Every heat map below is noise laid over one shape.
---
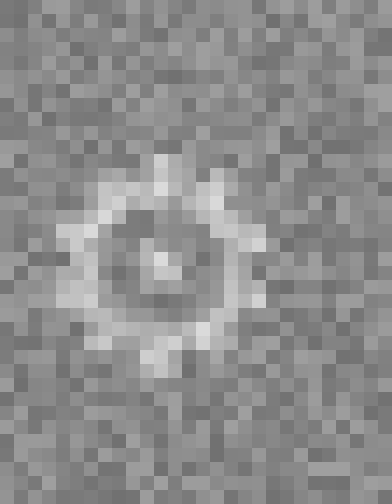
gear
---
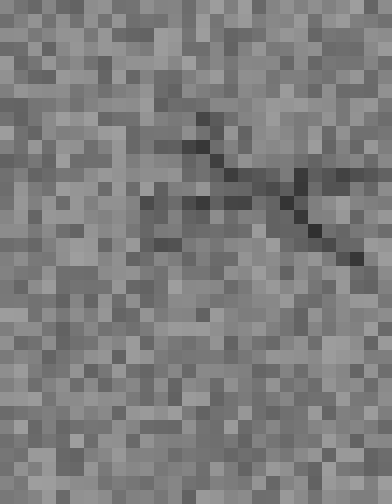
pair of scissors
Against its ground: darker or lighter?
darker
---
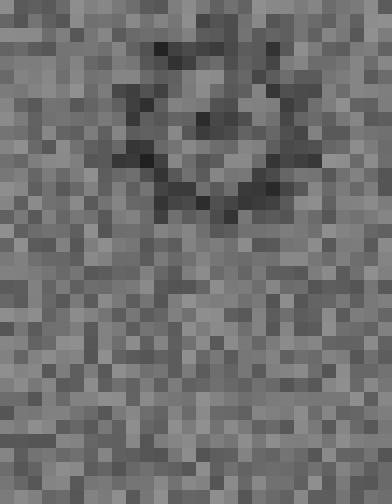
gear
